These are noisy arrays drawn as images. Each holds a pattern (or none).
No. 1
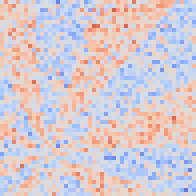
spokes from one point
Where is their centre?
bottom left
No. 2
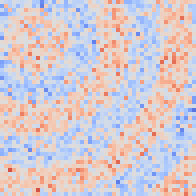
rings round one point
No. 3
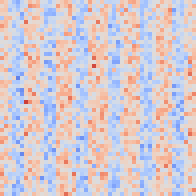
vertical stripes
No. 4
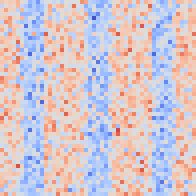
vertical stripes
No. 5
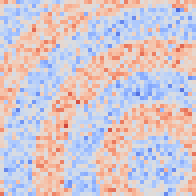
rings round one point
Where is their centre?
bottom right
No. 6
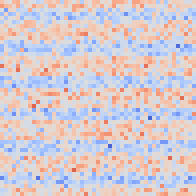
horizontal stripes
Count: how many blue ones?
6
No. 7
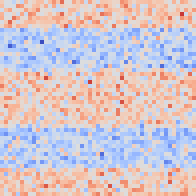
horizontal stripes
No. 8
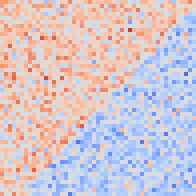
a sharp edge
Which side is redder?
top left
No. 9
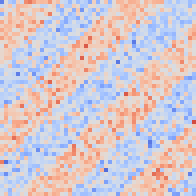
diagonal stripes
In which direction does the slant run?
bottom left to top right
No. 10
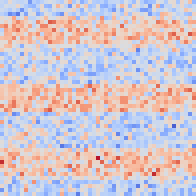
horizontal stripes
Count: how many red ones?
3
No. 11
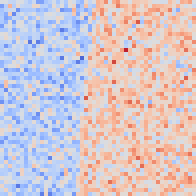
a sharp edge
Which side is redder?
right
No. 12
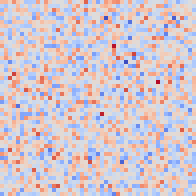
only noise
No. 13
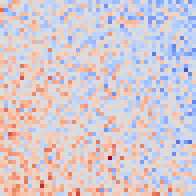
a smooth slope
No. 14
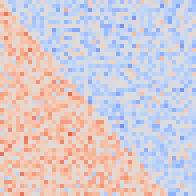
a sharp edge
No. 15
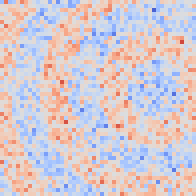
rings round one point
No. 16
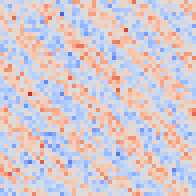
diagonal stripes
